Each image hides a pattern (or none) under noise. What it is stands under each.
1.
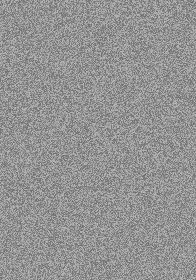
only noise
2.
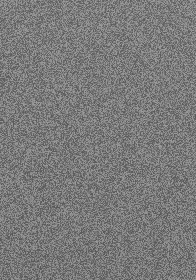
a smooth slope
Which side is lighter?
top
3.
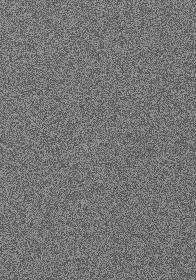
a smooth slope
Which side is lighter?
top left
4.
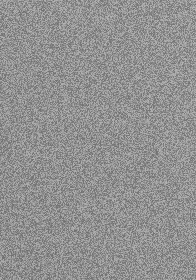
a smooth slope
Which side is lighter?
top right
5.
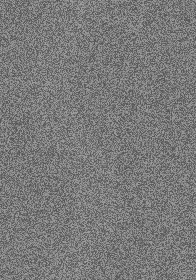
a wavy band
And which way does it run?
top to bottom
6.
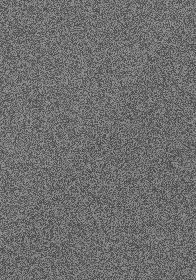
a sharp edge
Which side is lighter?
top left
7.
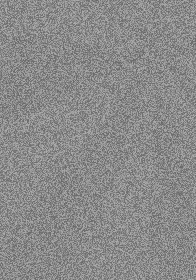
spokes from one point
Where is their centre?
top right
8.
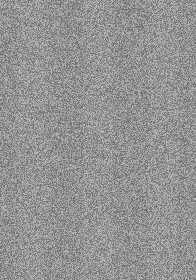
vertical stripes
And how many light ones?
3
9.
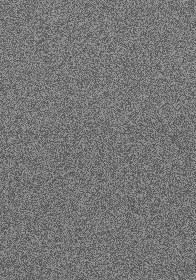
a sharp edge
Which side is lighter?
top
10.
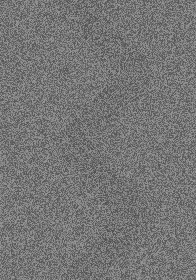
a wavy band
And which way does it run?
top to bottom
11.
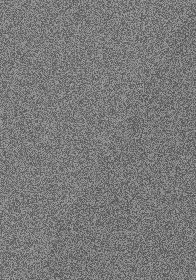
a sharp edge
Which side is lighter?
top left
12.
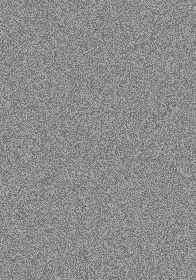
only noise
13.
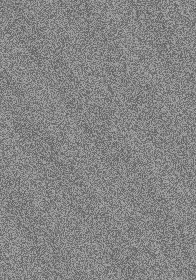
diagonal stripes
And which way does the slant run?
top left to bottom right
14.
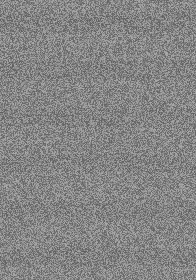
horizontal stripes
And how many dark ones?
6
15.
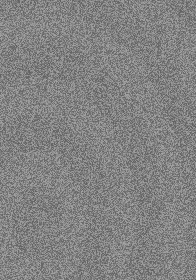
rings round one point
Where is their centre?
bottom left
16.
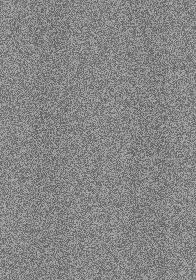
vertical stripes
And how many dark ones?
2
